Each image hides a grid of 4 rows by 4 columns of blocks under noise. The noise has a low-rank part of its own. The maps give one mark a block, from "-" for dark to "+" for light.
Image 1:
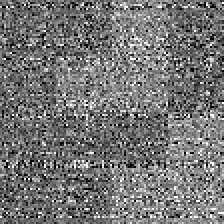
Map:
- - + -
- + + -
- - - +
- - + +
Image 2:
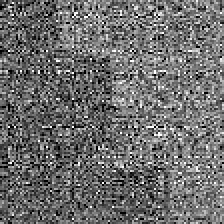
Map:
- + + +
- - + +
- - + +
- - - +
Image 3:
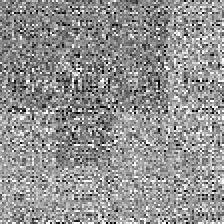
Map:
- - - +
- - - +
+ - + +
+ + + +
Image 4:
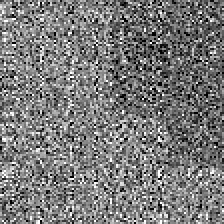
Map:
+ + - -
+ + - -
+ + + -
+ + + +
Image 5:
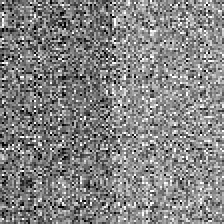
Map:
- - + +
- - + +
- - + +
- - + +
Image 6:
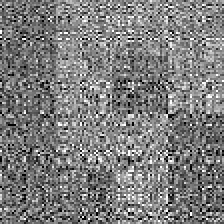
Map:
- + + +
- + - +
- + + -
- - + -
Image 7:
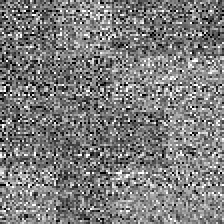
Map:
- + - -
- - + +
- - - +
+ - + +
